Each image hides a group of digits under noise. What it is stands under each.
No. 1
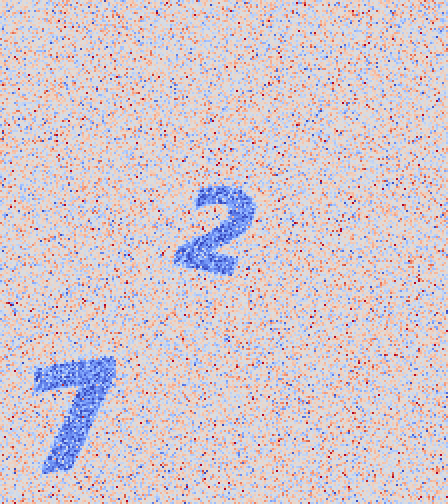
centre: blue 2; bottom left: blue 7
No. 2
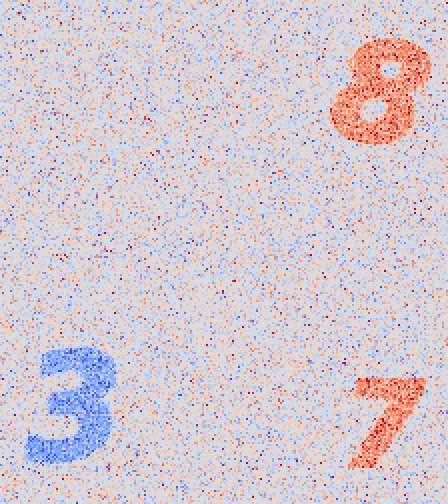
top right: red 8; bottom left: blue 3; bottom right: red 7
